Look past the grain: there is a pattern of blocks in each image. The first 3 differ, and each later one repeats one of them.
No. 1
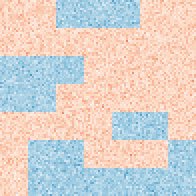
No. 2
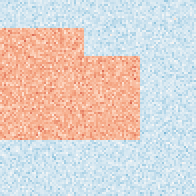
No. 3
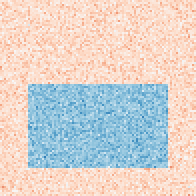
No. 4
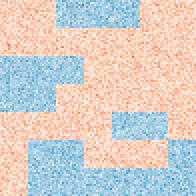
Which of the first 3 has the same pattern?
1
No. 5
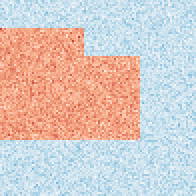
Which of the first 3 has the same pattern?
2
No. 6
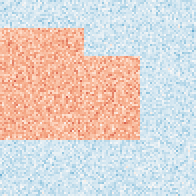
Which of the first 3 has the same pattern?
2
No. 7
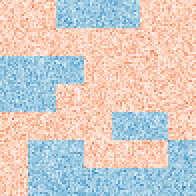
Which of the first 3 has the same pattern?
1
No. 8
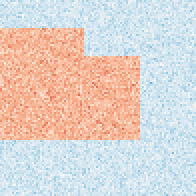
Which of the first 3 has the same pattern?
2
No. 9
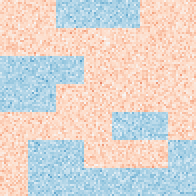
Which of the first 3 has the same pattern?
1
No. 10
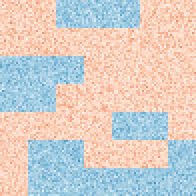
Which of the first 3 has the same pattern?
1
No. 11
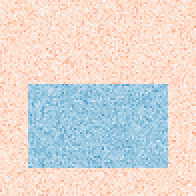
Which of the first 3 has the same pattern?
3
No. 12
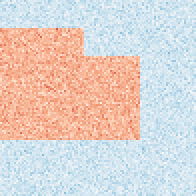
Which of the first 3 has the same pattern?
2
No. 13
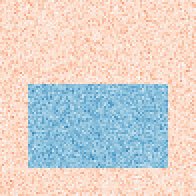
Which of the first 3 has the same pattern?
3
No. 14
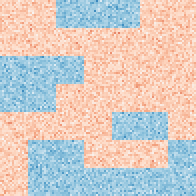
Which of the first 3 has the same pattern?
1
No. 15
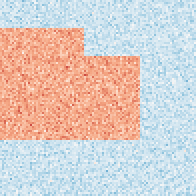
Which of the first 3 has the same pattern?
2
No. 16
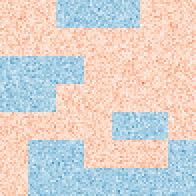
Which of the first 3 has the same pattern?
1
